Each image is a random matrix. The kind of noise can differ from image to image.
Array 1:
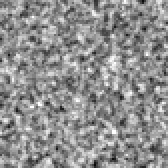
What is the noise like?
blotchy
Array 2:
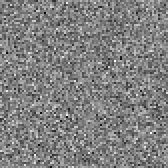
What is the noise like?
independent entries
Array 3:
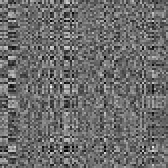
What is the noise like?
low rank plus noise
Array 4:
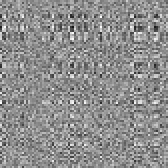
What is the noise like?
low rank plus noise
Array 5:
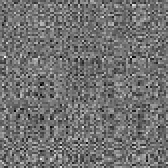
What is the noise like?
low rank plus noise
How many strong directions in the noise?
two
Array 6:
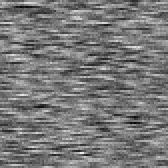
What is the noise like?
streaked along the rows
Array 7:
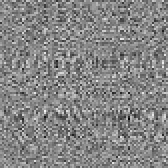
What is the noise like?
low rank plus noise
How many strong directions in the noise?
three or four
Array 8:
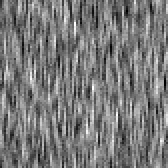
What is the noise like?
streaked along the columns
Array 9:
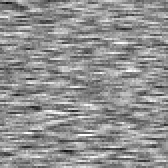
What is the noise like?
streaked along the rows
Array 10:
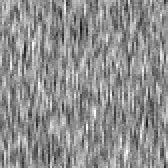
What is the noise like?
streaked along the columns
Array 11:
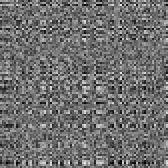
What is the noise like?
low rank plus noise
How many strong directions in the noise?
one
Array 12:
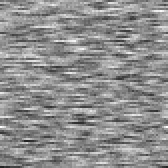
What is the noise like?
streaked along the rows
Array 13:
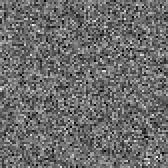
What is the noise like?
independent entries
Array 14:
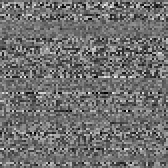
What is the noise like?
rows of uneven size
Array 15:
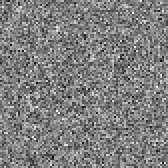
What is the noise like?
independent entries
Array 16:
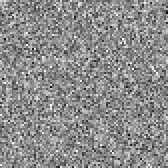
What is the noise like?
independent entries
